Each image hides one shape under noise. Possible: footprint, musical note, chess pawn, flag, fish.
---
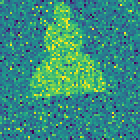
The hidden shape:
chess pawn
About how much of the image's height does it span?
two thirds
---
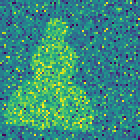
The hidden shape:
chess pawn
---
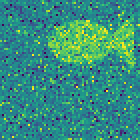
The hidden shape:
fish
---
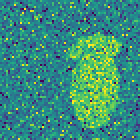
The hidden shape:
footprint
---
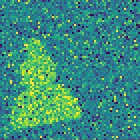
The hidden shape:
chess pawn
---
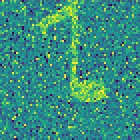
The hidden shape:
musical note
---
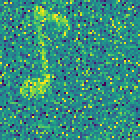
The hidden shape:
musical note
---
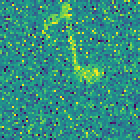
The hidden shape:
musical note
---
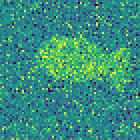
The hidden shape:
fish
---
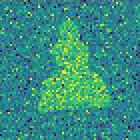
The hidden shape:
chess pawn
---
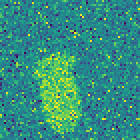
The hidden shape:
footprint
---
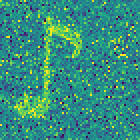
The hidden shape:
musical note
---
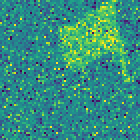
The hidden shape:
flag
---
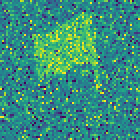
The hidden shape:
flag
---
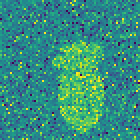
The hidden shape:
footprint
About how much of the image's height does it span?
two thirds
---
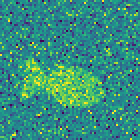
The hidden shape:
fish
